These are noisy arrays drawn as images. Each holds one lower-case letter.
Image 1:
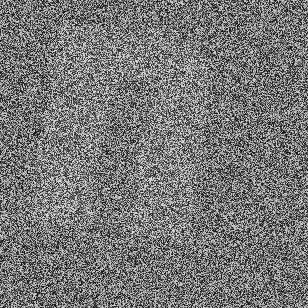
n
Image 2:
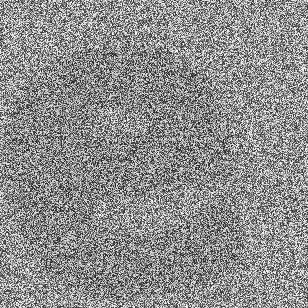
e
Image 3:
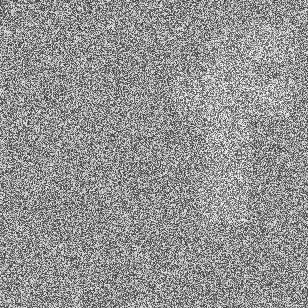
f
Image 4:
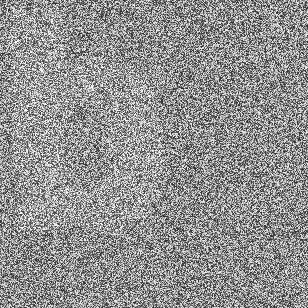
b
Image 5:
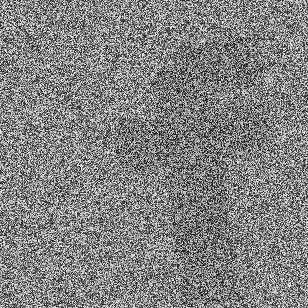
f
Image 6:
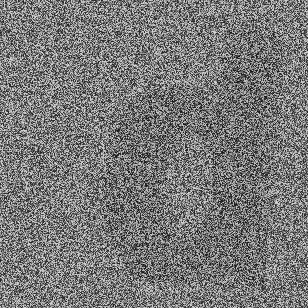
d
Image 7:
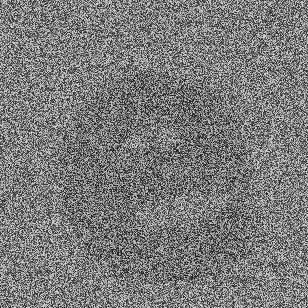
e
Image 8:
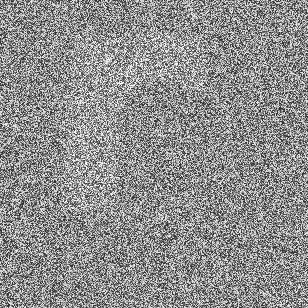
r
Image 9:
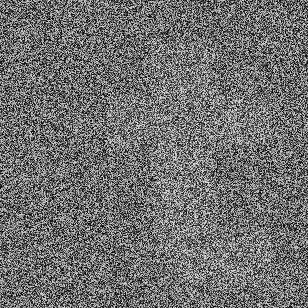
t
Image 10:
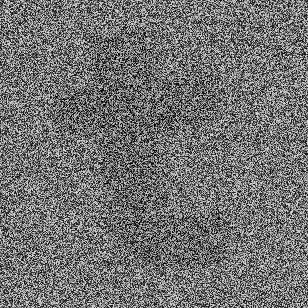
t
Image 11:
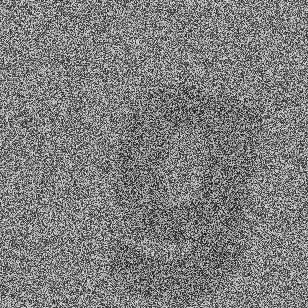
g
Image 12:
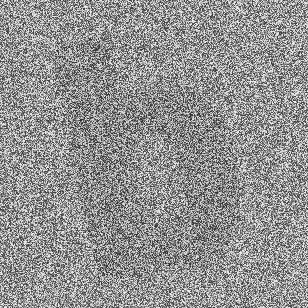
b
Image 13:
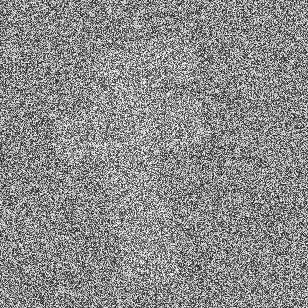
f
